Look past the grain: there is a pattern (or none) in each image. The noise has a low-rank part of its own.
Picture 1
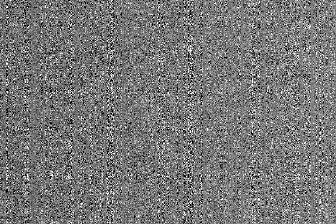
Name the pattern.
a smooth slope
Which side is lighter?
right
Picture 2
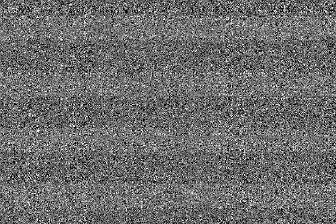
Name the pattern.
horizontal stripes
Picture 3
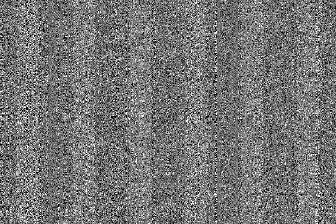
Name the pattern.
vertical stripes
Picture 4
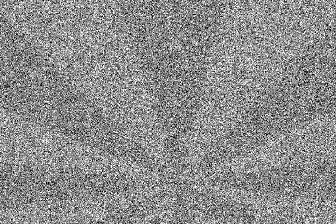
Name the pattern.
spokes from one point
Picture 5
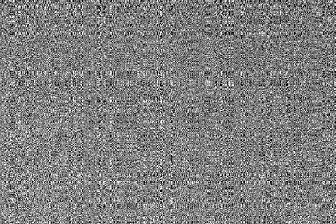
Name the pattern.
a smooth slope
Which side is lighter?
bottom left
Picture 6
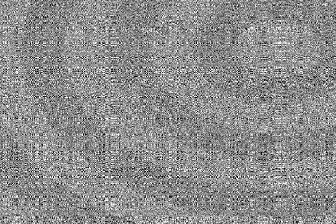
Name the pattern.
rings round one point
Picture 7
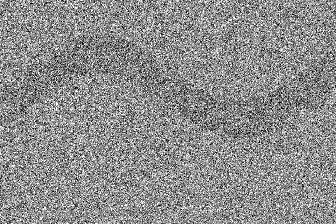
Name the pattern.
a wavy band
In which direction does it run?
left to right
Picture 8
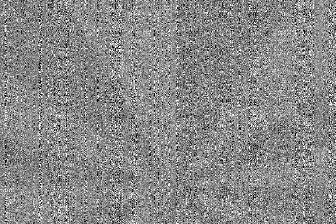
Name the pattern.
spokes from one point
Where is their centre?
bottom middle
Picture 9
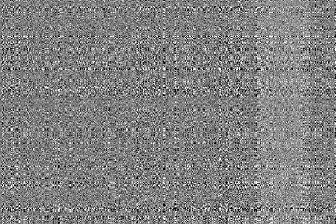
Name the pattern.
one vertical stripe
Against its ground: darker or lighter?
lighter
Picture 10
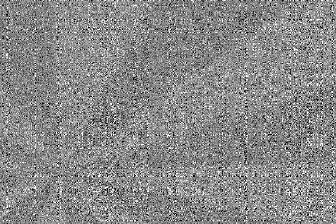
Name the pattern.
spokes from one point
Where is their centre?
bottom left
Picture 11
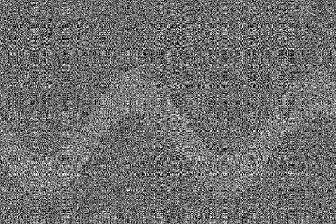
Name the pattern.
a wavy band
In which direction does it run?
left to right
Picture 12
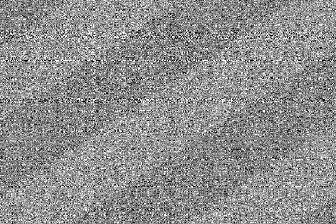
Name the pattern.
diagonal stripes
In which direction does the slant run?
bottom left to top right
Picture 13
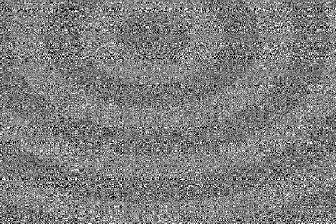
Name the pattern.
rings round one point
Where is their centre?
top middle
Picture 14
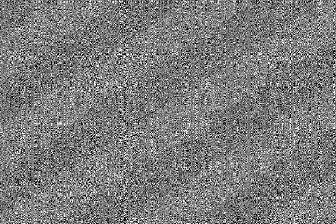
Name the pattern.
diagonal stripes
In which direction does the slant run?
bottom left to top right
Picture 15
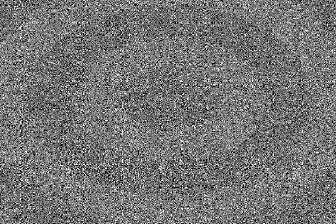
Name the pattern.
rings round one point
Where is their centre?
centre
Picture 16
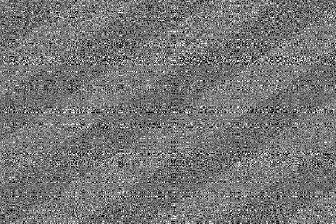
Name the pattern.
diagonal stripes
